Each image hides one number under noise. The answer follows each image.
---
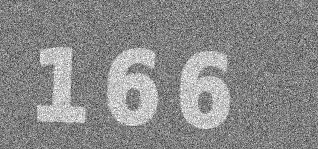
166
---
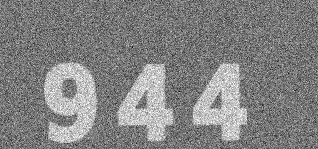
944
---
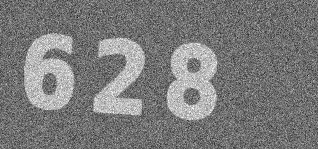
628
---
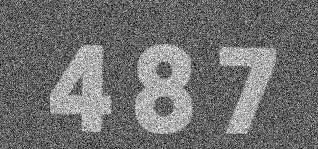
487
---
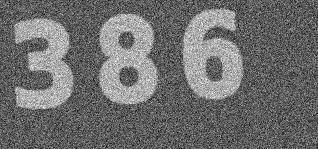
386
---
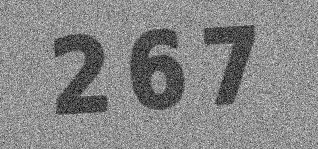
267
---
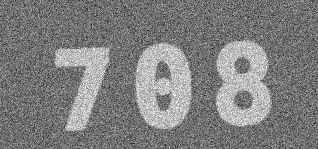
708
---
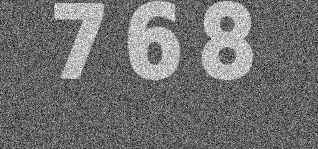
768
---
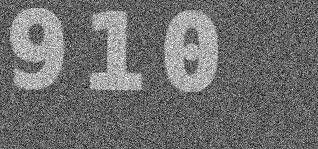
910
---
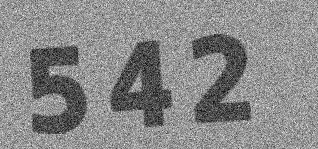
542
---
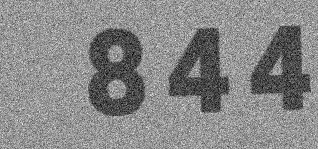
844
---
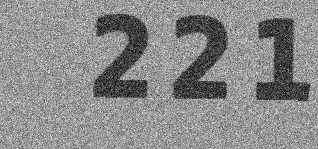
221
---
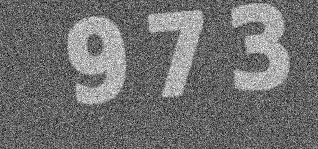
973
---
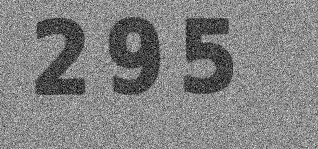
295
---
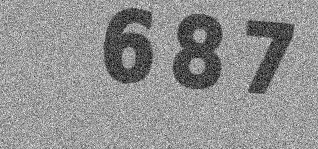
687
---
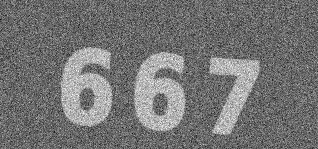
667
